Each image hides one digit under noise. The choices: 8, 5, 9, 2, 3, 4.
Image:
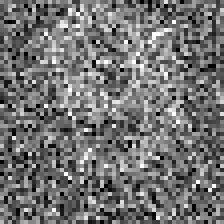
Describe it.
light 9
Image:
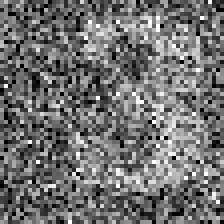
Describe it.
light 3
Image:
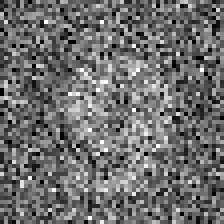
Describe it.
light 9
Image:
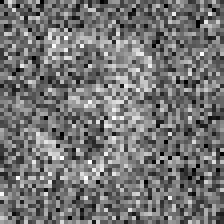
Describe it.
light 3
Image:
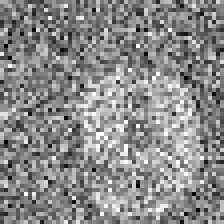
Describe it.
light 9
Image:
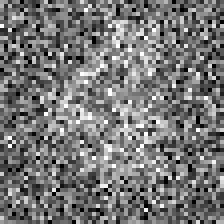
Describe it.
light 4
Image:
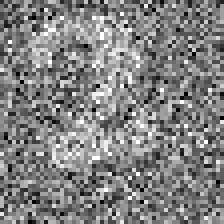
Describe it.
light 2
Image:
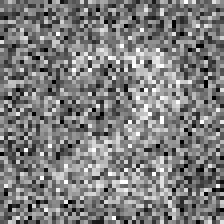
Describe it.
light 2
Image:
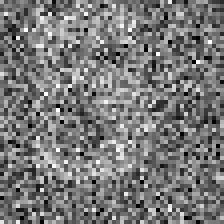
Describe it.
light 5
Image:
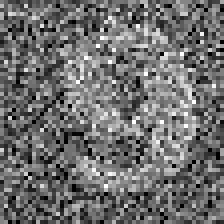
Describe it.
light 9
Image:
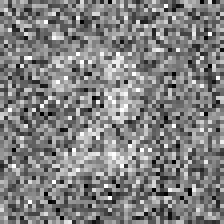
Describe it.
light 2
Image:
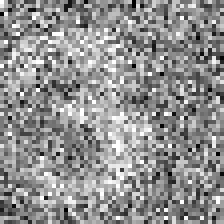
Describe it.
light 3
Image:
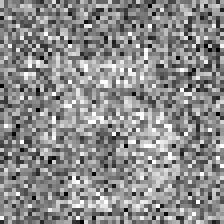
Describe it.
light 5
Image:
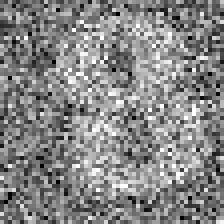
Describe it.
light 8
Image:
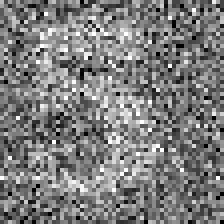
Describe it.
light 5
